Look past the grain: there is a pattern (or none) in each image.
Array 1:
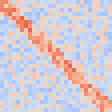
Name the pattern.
a diagonal band
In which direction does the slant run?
top left to bottom right
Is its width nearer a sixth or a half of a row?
a sixth
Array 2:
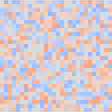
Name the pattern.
only noise
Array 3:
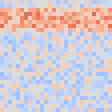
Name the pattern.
one band of rows
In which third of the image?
top
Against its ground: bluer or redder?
redder
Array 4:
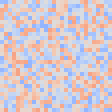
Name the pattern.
only noise
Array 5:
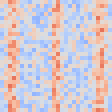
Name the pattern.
bands of columns
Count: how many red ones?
3
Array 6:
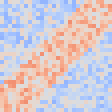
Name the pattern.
a diagonal band
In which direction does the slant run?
bottom left to top right
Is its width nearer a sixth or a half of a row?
a half
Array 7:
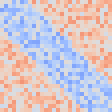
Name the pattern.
a diagonal band
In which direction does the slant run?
top left to bottom right
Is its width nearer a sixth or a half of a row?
a half
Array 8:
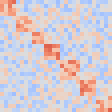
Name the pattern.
blocks along the diagonal
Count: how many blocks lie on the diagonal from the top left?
7
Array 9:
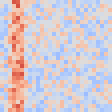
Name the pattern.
one band of columns
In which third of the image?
left
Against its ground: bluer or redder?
redder
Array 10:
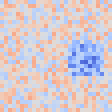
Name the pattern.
one block
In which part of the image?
middle right
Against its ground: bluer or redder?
bluer
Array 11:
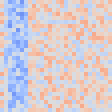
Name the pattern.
one band of columns
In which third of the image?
left
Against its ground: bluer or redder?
bluer
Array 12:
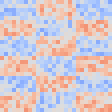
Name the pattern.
a checkerboard
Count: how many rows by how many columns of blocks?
6 by 3
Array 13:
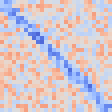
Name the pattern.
a diagonal band
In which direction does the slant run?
top left to bottom right
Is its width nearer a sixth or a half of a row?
a sixth
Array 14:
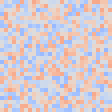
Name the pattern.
only noise
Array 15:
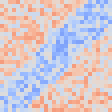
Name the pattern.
a diagonal band
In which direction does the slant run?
bottom left to top right
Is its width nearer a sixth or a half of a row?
a half
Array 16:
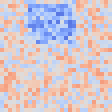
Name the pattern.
one block
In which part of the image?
top middle
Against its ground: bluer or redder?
bluer
